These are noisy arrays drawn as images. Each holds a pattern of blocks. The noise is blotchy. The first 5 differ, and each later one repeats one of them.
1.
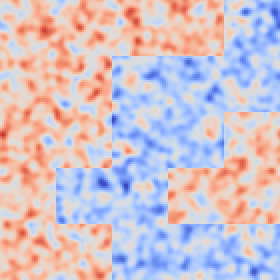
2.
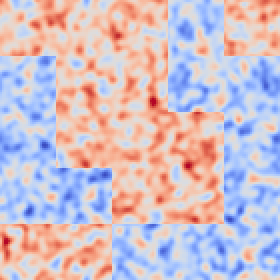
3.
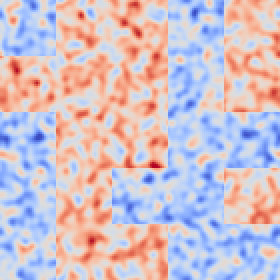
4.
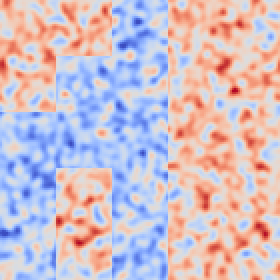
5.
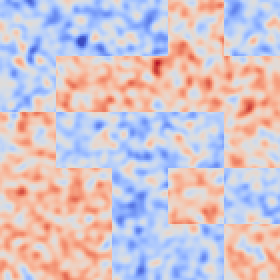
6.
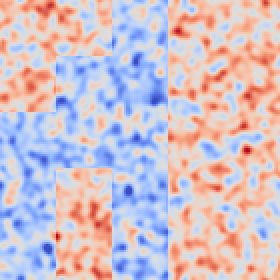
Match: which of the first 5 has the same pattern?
4
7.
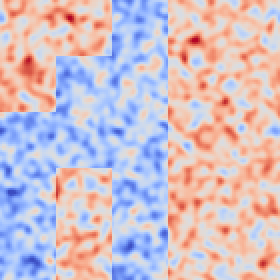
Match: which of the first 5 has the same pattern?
4
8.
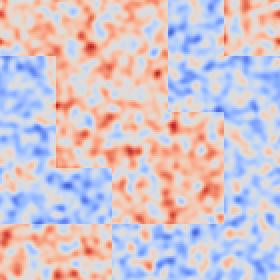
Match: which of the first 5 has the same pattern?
2
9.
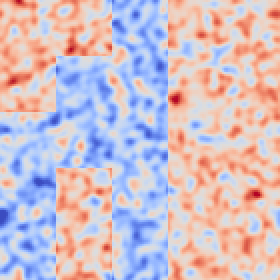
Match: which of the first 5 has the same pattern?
4
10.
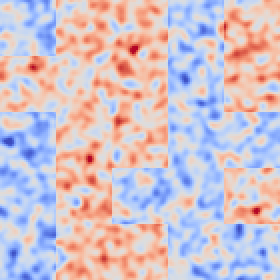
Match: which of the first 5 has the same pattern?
3
